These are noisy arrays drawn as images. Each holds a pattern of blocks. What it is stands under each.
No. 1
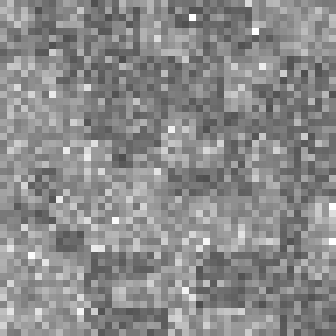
no symmetry
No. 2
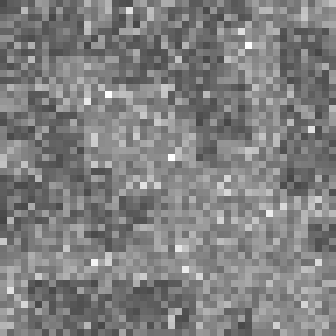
mirrored about the diagonal from the top left
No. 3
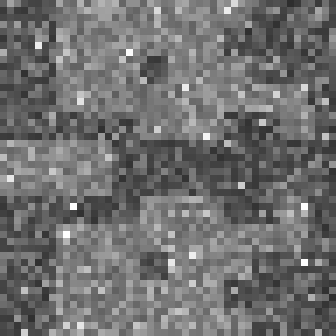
top and bottom mirror each other
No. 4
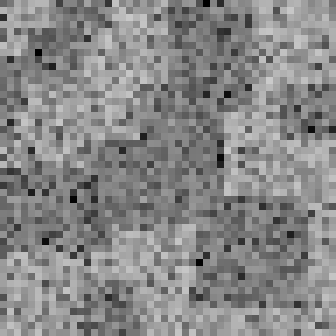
mirrored about the diagonal from the top left
